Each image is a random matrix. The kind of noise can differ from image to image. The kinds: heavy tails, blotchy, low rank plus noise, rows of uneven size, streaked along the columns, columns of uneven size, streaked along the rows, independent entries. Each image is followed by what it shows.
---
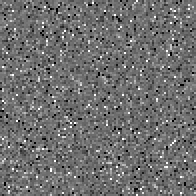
heavy tails
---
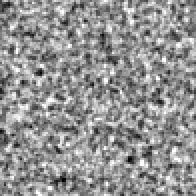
blotchy
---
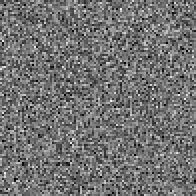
independent entries
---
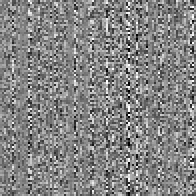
columns of uneven size
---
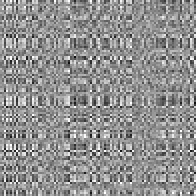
low rank plus noise
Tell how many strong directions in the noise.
one
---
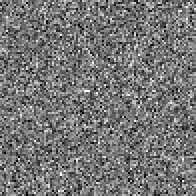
independent entries
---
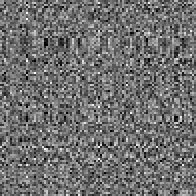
low rank plus noise
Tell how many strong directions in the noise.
three or four
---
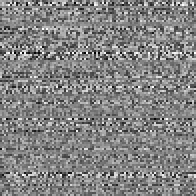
rows of uneven size
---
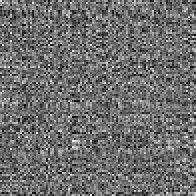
low rank plus noise
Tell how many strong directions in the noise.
five to eight
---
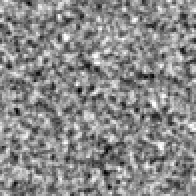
blotchy
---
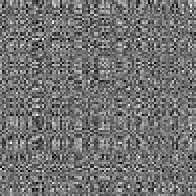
low rank plus noise
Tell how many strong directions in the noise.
two
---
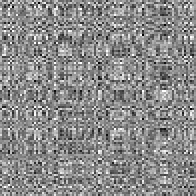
low rank plus noise
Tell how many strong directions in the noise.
two
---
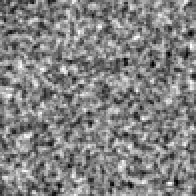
blotchy
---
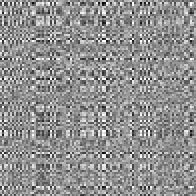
low rank plus noise
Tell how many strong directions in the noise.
one
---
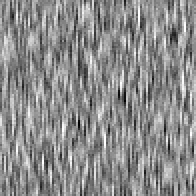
streaked along the columns
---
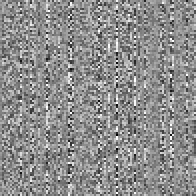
columns of uneven size
